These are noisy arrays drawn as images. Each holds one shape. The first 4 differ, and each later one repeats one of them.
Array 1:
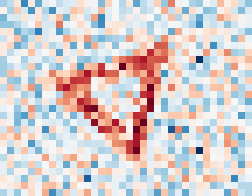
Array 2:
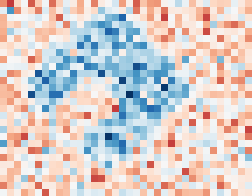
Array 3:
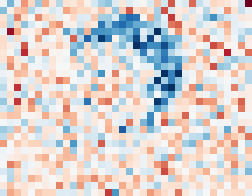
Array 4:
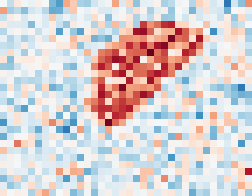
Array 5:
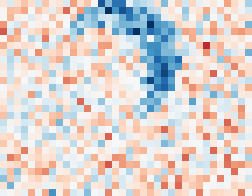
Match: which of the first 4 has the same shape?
3
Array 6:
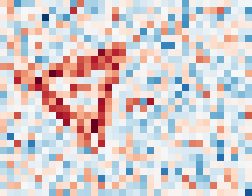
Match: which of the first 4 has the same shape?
1
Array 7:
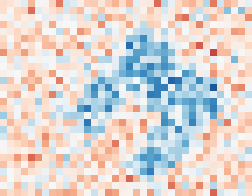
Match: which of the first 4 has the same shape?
2
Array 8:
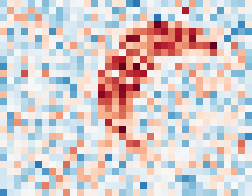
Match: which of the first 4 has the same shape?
3
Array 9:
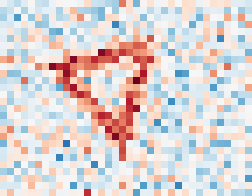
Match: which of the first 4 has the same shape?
1
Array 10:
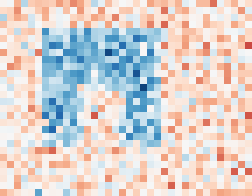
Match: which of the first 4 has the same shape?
2
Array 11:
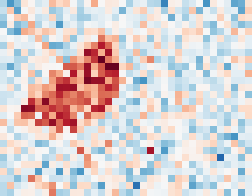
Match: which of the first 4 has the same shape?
4
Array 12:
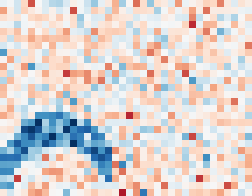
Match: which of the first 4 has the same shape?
3
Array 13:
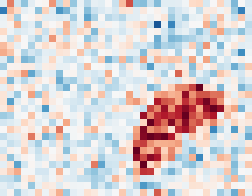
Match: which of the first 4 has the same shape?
4
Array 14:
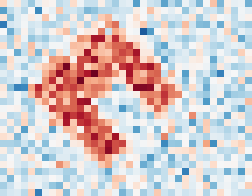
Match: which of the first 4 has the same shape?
2
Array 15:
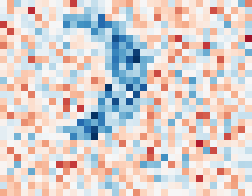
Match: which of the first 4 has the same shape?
3
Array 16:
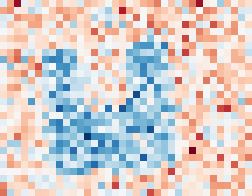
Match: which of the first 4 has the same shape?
2
